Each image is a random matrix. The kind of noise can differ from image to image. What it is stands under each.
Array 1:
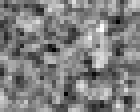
blotchy
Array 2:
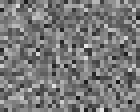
independent entries
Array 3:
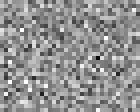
independent entries
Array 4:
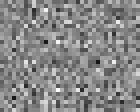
low rank plus noise
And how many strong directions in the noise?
three or four
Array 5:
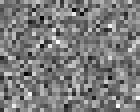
independent entries
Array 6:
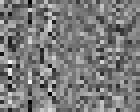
columns of uneven size
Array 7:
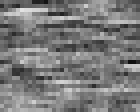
streaked along the rows
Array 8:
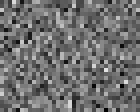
low rank plus noise
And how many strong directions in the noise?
five to eight
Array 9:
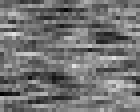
streaked along the rows
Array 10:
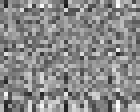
low rank plus noise
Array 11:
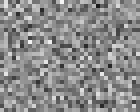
independent entries
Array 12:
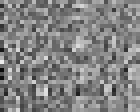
low rank plus noise
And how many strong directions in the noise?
two
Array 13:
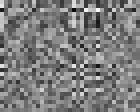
low rank plus noise
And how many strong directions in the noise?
one
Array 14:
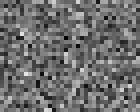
independent entries
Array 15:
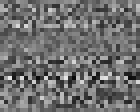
rows of uneven size
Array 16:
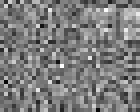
low rank plus noise
